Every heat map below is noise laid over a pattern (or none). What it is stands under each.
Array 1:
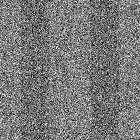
vertical stripes
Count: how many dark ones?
2
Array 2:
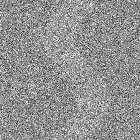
a wavy band
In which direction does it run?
top to bottom
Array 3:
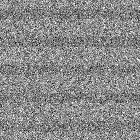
horizontal stripes
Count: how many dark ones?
5
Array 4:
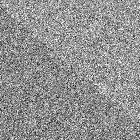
a sharp edge
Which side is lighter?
top right
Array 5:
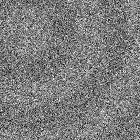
rings round one point
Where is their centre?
top left
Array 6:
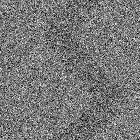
a wavy band
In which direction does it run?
top to bottom
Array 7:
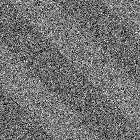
diagonal stripes
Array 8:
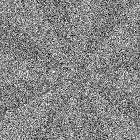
spokes from one point
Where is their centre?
centre
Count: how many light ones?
8
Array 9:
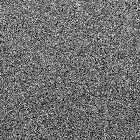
a smooth slope
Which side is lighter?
top
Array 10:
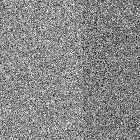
a sharp edge
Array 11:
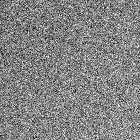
a smooth slope
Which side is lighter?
bottom right
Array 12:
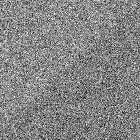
a sharp edge
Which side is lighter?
top left
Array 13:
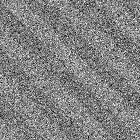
diagonal stripes
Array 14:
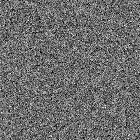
only noise
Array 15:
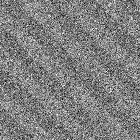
diagonal stripes
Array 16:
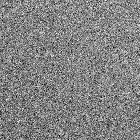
a smooth slope
